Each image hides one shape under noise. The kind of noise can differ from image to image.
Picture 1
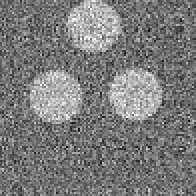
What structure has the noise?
low rank plus noise
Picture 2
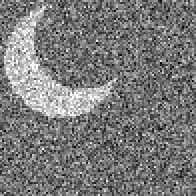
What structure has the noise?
independent entries
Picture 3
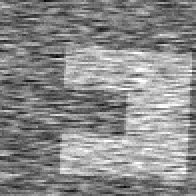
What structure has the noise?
streaked along the rows
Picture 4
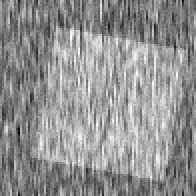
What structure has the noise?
streaked along the columns
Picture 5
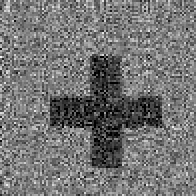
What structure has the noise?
low rank plus noise
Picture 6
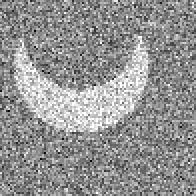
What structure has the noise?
independent entries
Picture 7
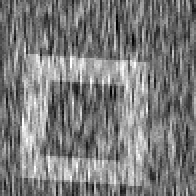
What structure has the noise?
streaked along the columns
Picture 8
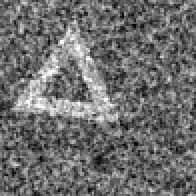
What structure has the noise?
blotchy
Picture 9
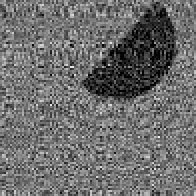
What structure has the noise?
low rank plus noise
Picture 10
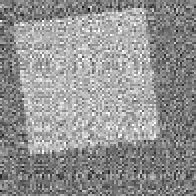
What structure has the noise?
low rank plus noise
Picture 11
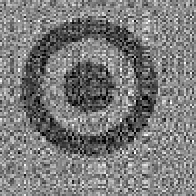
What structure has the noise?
low rank plus noise
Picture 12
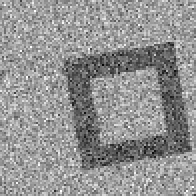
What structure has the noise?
independent entries
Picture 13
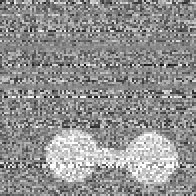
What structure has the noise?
rows of uneven size
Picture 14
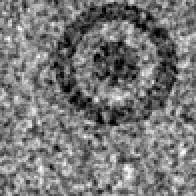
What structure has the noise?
blotchy
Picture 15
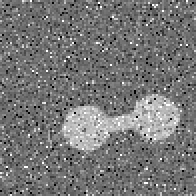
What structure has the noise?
heavy tails
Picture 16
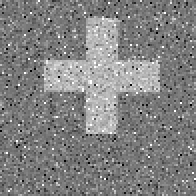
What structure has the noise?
heavy tails
